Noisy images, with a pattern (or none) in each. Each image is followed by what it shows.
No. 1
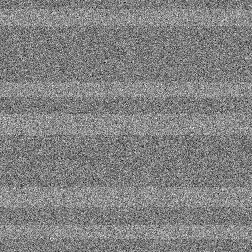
bands of rows
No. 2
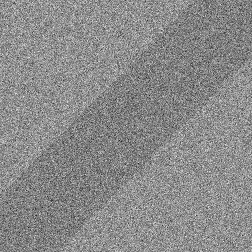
a diagonal band
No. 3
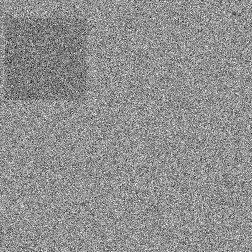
one block
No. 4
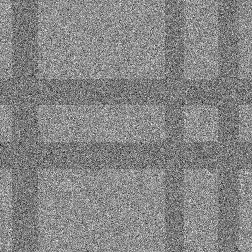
bands of rows crossing bands of columns
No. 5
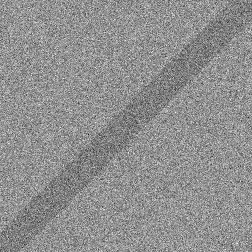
a diagonal band
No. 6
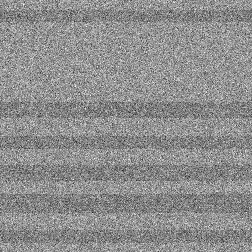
bands of rows
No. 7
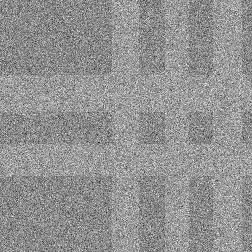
bands of rows crossing bands of columns
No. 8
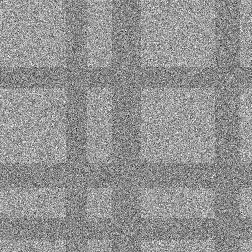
bands of rows crossing bands of columns
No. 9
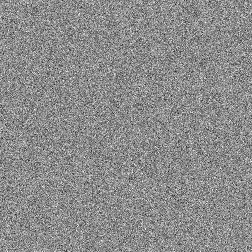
only noise
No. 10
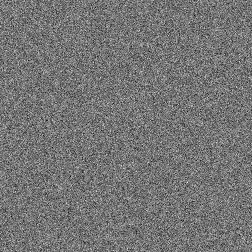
only noise
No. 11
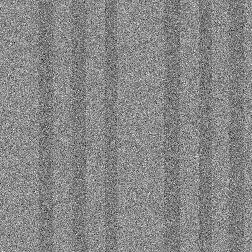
bands of columns
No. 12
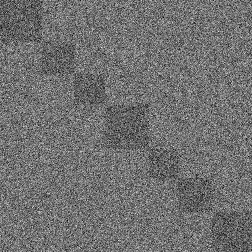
blocks along the diagonal
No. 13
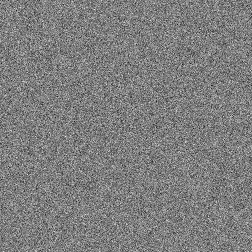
only noise
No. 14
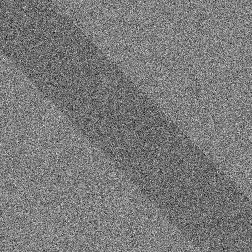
a diagonal band
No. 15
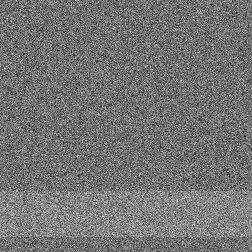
one band of rows
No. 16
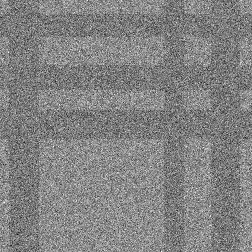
bands of rows crossing bands of columns
